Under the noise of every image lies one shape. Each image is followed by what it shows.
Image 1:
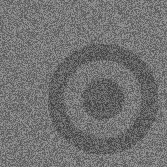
bullseye
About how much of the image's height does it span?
two thirds
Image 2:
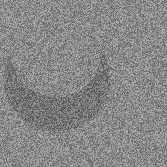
crescent
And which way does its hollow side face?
up
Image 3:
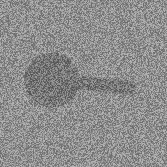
lollipop
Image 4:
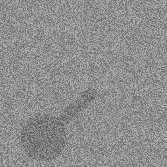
lollipop
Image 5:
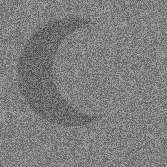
crescent
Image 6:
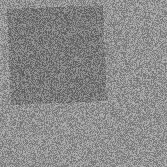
square
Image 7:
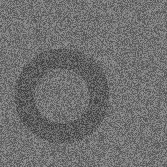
ring
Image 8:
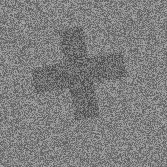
cross
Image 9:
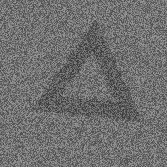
triangle frame
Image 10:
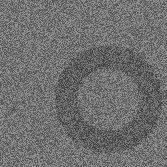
ring
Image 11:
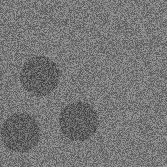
three dots
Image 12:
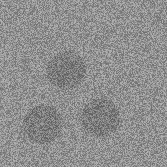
three dots
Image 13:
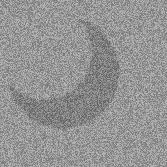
crescent
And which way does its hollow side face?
up and left
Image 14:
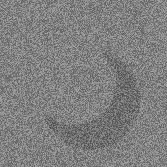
crescent
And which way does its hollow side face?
up and left
